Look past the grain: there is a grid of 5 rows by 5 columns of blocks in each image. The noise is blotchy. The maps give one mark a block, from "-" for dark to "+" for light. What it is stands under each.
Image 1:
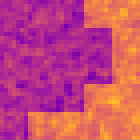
- - - + +
- - - - +
- - - - +
- - - + +
- + + + +
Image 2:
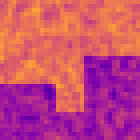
+ + + + +
+ + + + +
+ + + - -
- - + - -
- - - - -
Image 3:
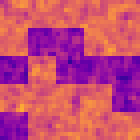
+ + + + +
+ - - + +
- + - - -
+ + + + -
- + + + +
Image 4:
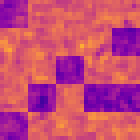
- + + + +
+ + + + -
+ + - + +
+ - + - -
- + + + +
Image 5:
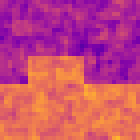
- - - - -
- - - - -
- + + - -
+ + + + +
+ + + + +
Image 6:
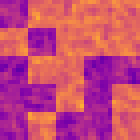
- + + + +
+ - + + +
- + + - -
- - + - +
- + - - +
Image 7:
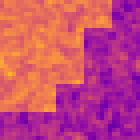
+ + + + -
+ + + - -
+ + + - -
+ + - - -
- - - - -
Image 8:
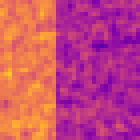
+ + - - -
+ + - - -
+ + - - -
+ + - - -
+ + - - -
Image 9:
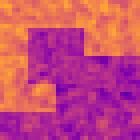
+ + + + +
+ - - + +
+ - - - -
+ + - - -
- - - - -
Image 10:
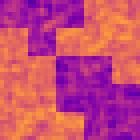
- - - + +
+ - + + +
+ + - - +
+ + - - -
+ + + - -
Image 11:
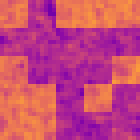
+ - + + +
- - - - -
+ - - - +
+ + - + -
+ + - - -
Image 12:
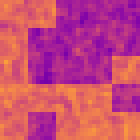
+ + - - -
+ - - - -
+ - - - +
+ + + + -
+ - + + +
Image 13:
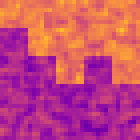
+ + + + +
- + + + +
- - + - +
- - - - -
- - - - -
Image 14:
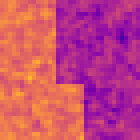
+ + - - -
+ + - - -
+ + - - -
+ + + - -
+ + + - -
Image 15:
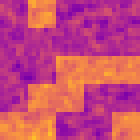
- + - - -
- - - - -
- - + + +
- + + - -
+ + - - +
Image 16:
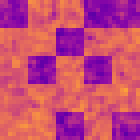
- + + - -
+ + - + +
+ - + - +
+ + + + +
+ + - + -
